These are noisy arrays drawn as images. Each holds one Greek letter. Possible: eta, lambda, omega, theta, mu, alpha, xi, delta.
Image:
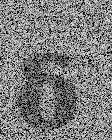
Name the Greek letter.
delta
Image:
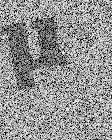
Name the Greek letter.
mu
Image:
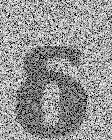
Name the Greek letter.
delta
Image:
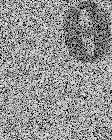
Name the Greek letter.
theta
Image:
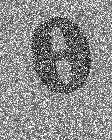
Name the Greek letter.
theta
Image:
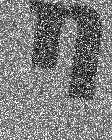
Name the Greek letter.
eta
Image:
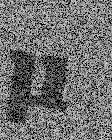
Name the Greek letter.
mu
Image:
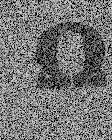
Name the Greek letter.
omega
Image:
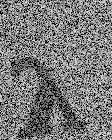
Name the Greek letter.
lambda
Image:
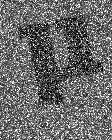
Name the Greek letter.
mu
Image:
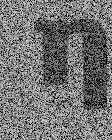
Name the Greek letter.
eta
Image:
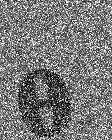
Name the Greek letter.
theta
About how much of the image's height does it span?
half
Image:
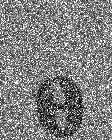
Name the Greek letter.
theta
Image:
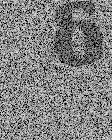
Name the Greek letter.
delta
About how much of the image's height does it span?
half
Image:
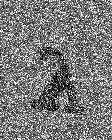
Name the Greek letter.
lambda
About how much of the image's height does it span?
half
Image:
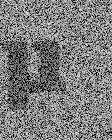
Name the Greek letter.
mu
